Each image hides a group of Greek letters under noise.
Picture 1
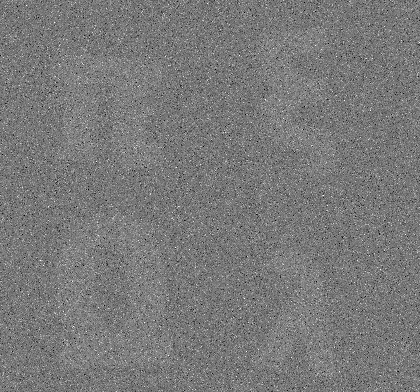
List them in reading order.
top left: pi; top right: xi; bottom left: omega; bottom right: lambda
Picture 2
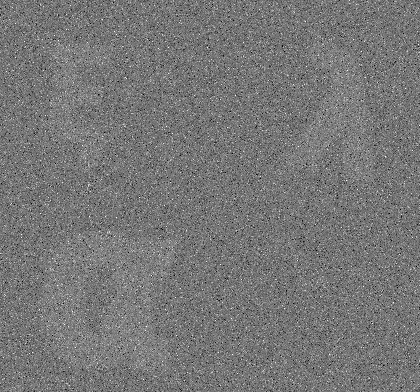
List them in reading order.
top left: xi; top right: lambda; bottom left: alpha
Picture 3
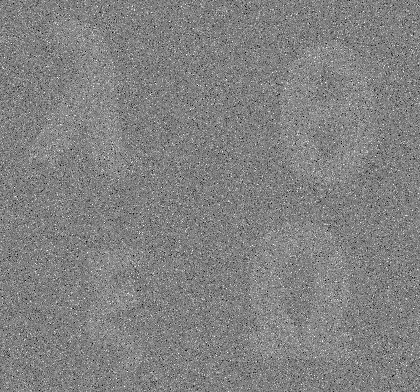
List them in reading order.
top left: lambda; top right: theta; bottom left: xi; bottom right: omega
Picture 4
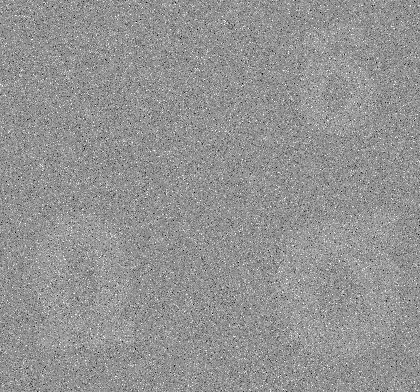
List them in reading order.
top right: delta; bottom left: omega; bottom right: sigma
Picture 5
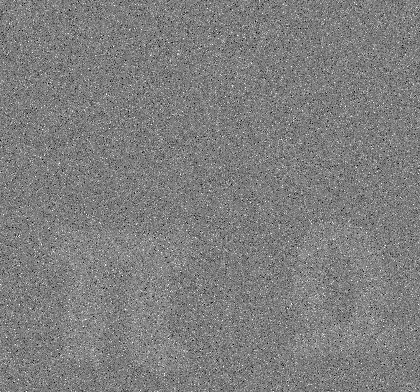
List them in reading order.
bottom left: pi; bottom right: omega
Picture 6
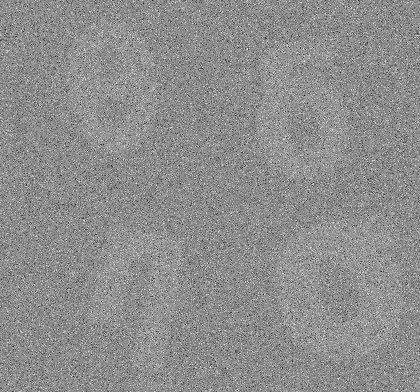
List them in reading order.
top left: theta; top right: delta; bottom left: eta; bottom right: sigma
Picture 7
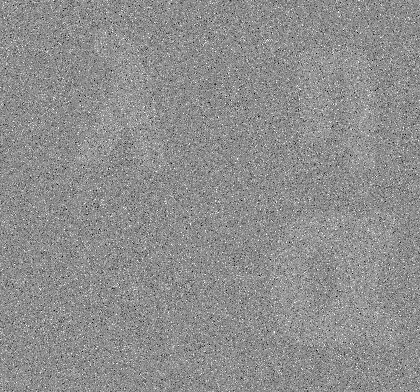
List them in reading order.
top left: lambda; top right: eta; bottom right: alpha
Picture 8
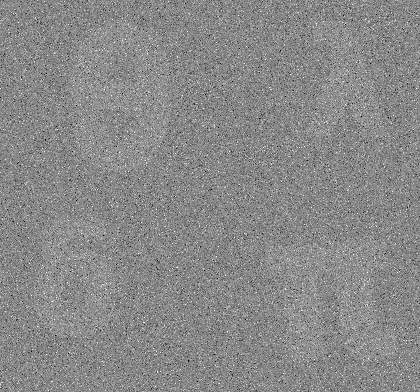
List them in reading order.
top left: theta; top right: lambda; bottom left: delta; bottom right: pi
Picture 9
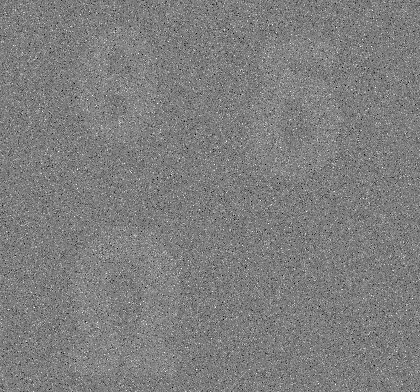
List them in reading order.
top left: theta; top right: delta; bottom left: omega
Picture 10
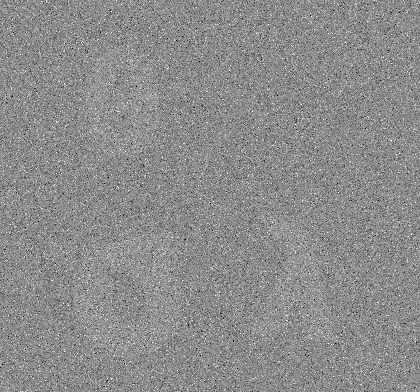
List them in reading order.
top left: theta; bottom left: sigma; bottom right: lambda
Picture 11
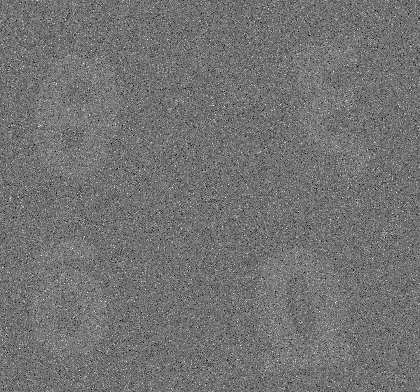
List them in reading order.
top left: theta; top right: xi; bottom left: delta; bottom right: omega
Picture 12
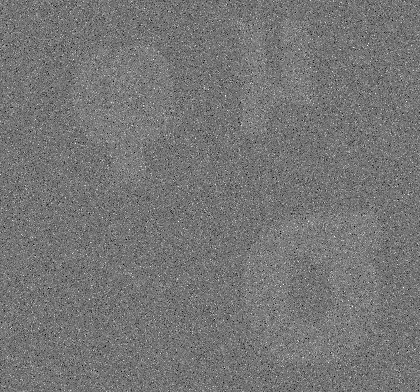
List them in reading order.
top left: phi; top right: mu; bottom right: sigma
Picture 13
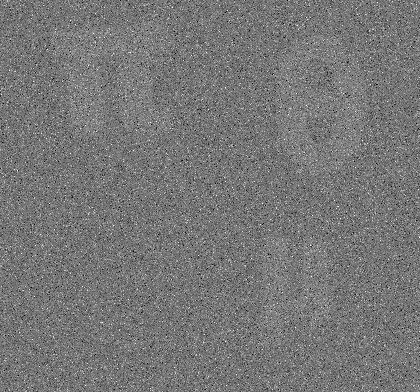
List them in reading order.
top left: pi; top right: theta; bottom right: mu
